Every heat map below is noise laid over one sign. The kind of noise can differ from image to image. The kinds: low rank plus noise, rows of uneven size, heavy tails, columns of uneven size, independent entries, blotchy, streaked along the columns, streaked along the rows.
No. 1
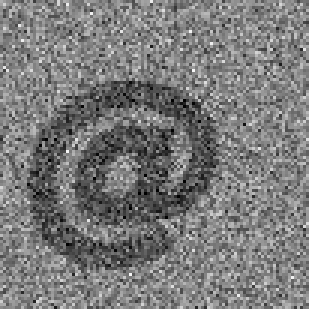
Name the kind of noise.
independent entries
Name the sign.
at sign
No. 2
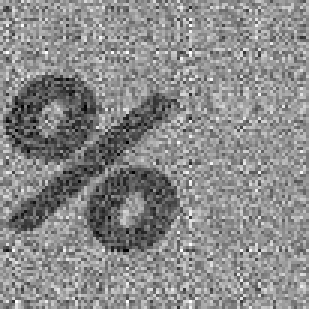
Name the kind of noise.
low rank plus noise
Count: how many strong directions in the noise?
three or four
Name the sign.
percent sign
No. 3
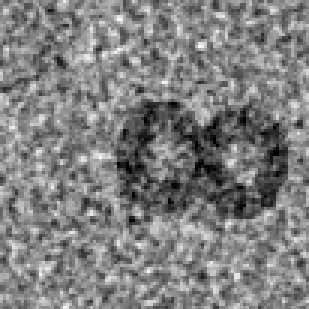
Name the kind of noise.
blotchy
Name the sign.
infinity sign
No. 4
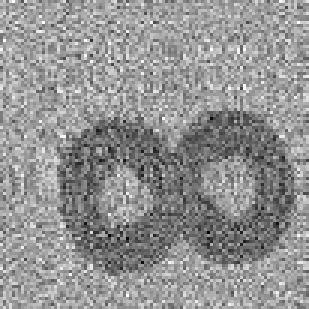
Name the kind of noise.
low rank plus noise
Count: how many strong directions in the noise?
three or four
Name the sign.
infinity sign
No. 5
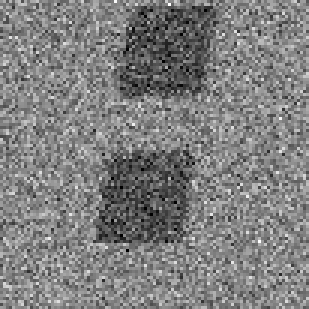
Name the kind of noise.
independent entries
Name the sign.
colon
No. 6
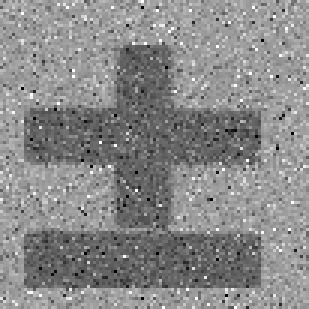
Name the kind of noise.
heavy tails
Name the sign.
plus-minus sign
